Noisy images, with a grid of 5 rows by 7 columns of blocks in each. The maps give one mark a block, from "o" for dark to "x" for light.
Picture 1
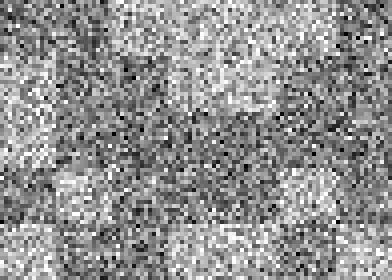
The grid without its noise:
ooxxxxo
xooxxoo
xoooooo
oxoooxo
xooxxox
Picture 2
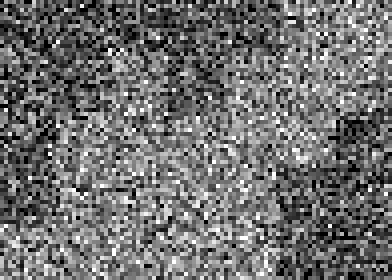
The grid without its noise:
oooooxx
ooxoxxx
oxxxxxo
oxxxxoo
xxxxxoo
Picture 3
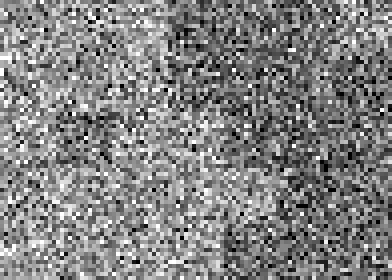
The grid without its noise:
xxxooox
xxxoooo
xoxxooo
xxxxxoo
xxxxooo
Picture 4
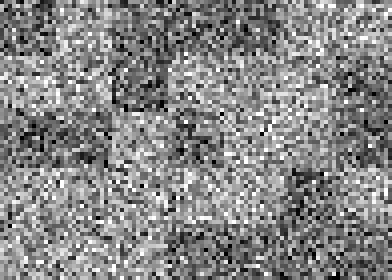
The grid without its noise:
oxoooxx
xxoxxxo
ooxoxxo
xxxxxox
xxxoooo
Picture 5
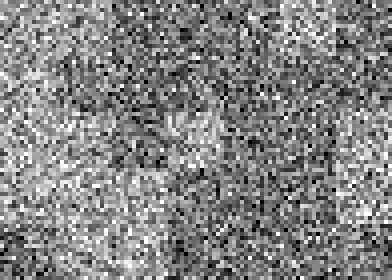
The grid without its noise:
xxoooxo
xoooooo
xxoxoox
xxxooox
oxxoooo
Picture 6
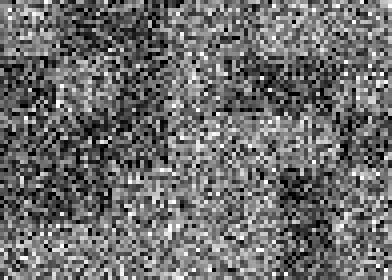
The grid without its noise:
xooxxxx
oxoxoox
oooxxxo
ooxxxox
xxxxxox
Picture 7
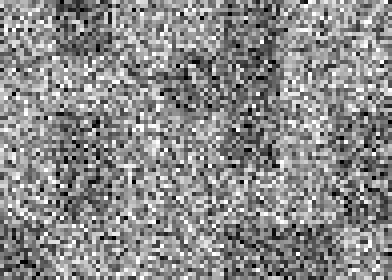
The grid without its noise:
xoxxoxx
xxxooxx
xoxxoxo
xoxxxxo
oxxxoox
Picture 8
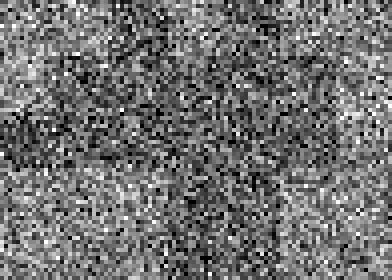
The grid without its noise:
xxoxoxx
xooooox
oooooox
xxxooxx
xxxooxx
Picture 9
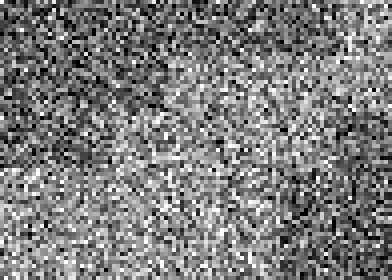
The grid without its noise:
oooooox
oooxxxx
ooxxxxo
xxxxxoo
xxxxxoo
